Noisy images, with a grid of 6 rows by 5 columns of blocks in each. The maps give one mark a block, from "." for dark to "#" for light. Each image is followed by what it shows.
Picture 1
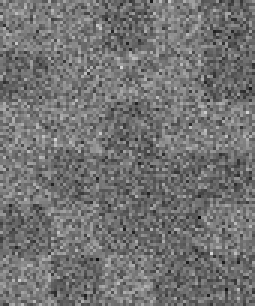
# # . # .
. # # # .
# # . # #
# . . . .
. # . . #
# . # . .
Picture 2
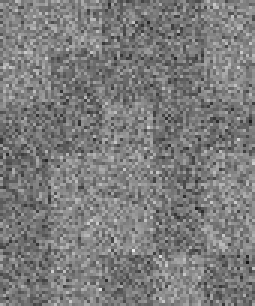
# # . . #
# . . . #
. . # . .
. # # . #
. # # . #
. # . # .
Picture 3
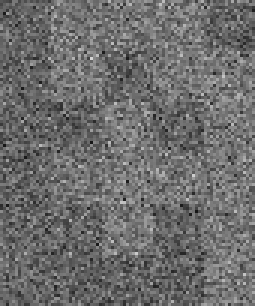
. # # # .
. # . # #
. . # . #
. # # # #
. . # . #
. . . . #
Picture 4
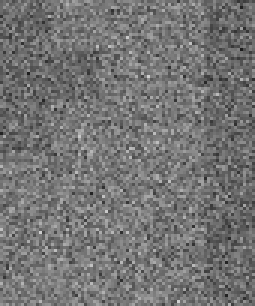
. # # # .
. . # # .
. # # # .
# # # # .
# # # # .
# # # # .
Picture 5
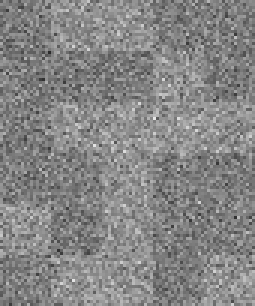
. # # . .
. . . # .
. # # # #
. . # . .
# . # . .
. # # . #
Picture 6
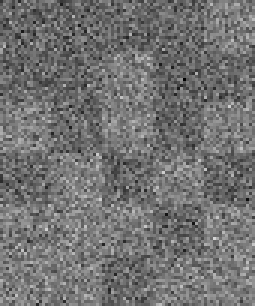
. . . . #
. . # . .
# . # . #
. # . # .
# # # . #
# # . # #
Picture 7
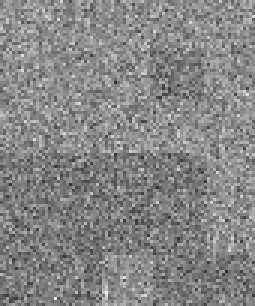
# # # # #
# # # . #
# # # # #
. . . . #
. . . . #
. . # . .
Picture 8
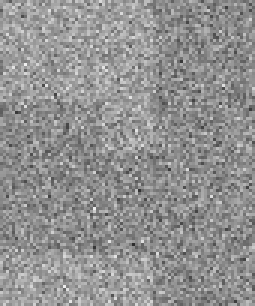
# # # . .
# # # . .
. . # . .
. . . . .
. . . . .
# # # . .
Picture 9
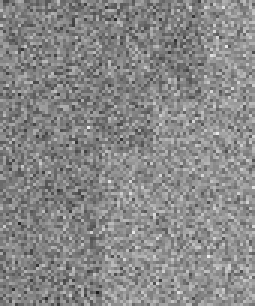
. . . . #
. . . . #
. . . # #
. . # # #
. . # # #
. . # # #
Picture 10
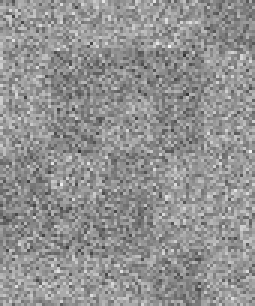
# # # # .
# . . . #
# . # . #
. # . # #
. . . # #
# # # . #
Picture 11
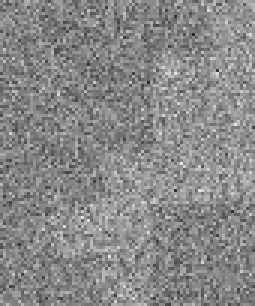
. . . . #
. . . # #
. . . # #
. . # # #
. # # . .
. . # . .
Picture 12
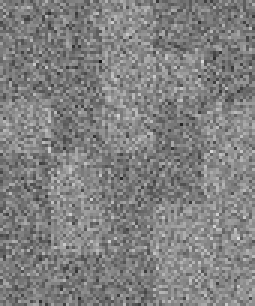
. . # . .
. . # # .
# . # . #
. # . . #
. # . # #
. . . # #
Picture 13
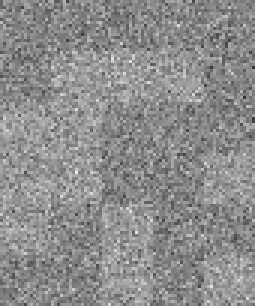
. . . . .
. # # # .
# # . . .
# # . . #
# . # . .
. . # . #
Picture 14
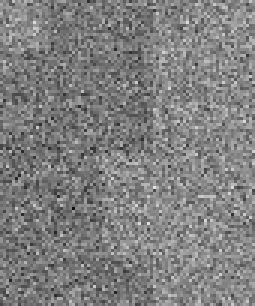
# . . # #
. . . # #
. . . # #
. . # # #
. . # # #
. . . # #
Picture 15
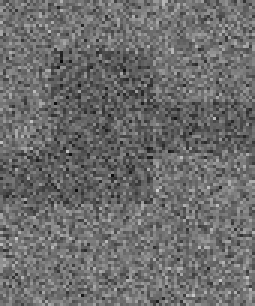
# # # # #
# . . # #
# . . . .
. . . # #
# # # # #
# # # # #
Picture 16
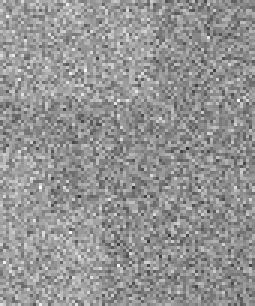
# # # . .
# # # . .
. . . . .
# . . . .
# # . . .
# # . . .
